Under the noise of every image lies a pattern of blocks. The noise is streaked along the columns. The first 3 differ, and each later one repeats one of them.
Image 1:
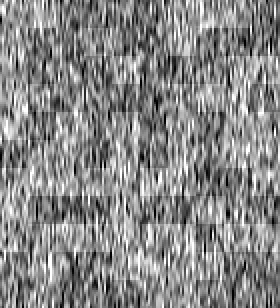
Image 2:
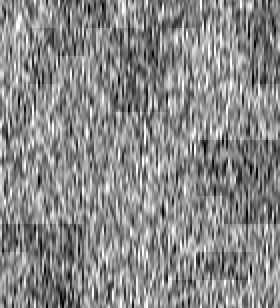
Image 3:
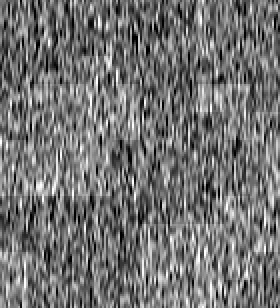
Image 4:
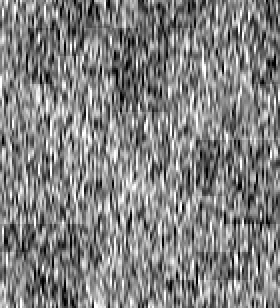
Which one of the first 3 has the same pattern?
2
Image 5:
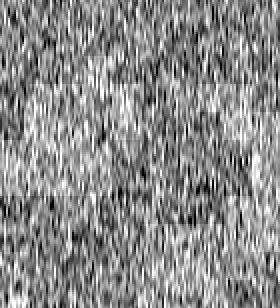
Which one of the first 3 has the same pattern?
3
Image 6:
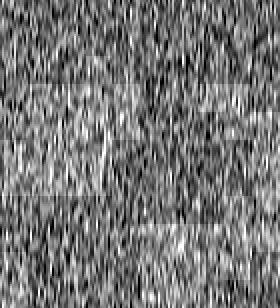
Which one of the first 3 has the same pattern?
3
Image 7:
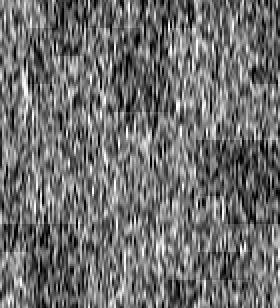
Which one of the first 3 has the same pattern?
2
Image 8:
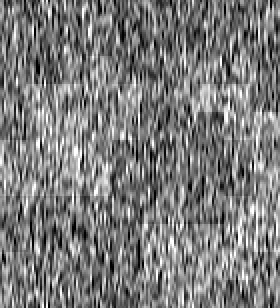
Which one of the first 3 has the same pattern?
3
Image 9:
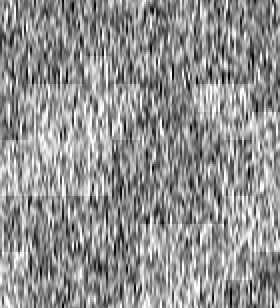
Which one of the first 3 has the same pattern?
3
